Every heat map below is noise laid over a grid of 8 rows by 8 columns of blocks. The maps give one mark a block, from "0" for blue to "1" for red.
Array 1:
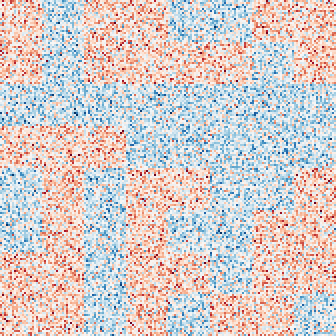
10110011
10111101
00000000
11100000
01011001
01010011
11011011
11010110
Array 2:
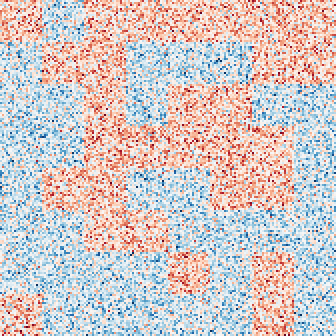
10111111
01100011
00101100
00111110
01100110
00110000
00001010
10000010
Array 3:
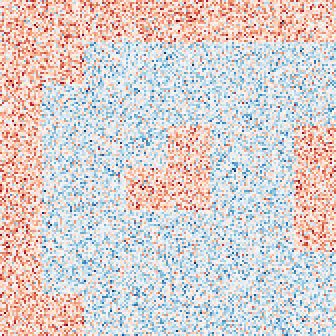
11111111
11000000
10000000
10001001
10011001
10000001
10000000
11000000
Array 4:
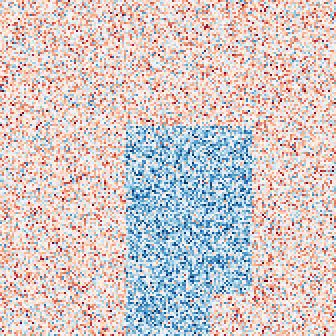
11111111
11111111
11111111
11100011
11100011
11100011
11100011
11100111
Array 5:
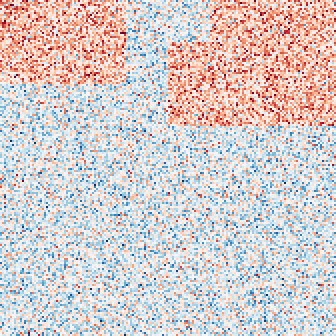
11100111
11101111
00001111
00000000
00000000
00000000
00000000
00000000
